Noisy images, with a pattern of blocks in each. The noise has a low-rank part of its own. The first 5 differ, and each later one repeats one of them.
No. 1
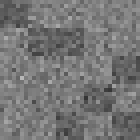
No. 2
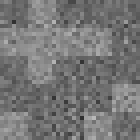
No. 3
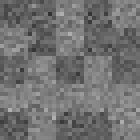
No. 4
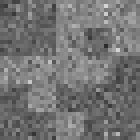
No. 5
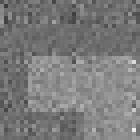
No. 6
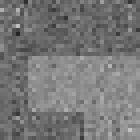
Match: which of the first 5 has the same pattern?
5
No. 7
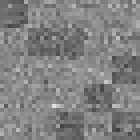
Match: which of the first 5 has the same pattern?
1
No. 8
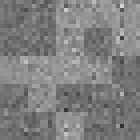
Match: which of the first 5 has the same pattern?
4
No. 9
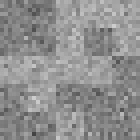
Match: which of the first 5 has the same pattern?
4
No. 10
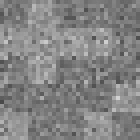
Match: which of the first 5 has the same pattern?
2
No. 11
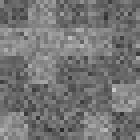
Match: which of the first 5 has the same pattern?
2
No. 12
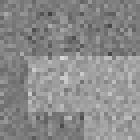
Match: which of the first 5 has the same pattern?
5
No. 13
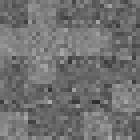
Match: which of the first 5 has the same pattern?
2
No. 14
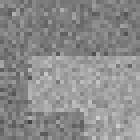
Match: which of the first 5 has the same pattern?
5
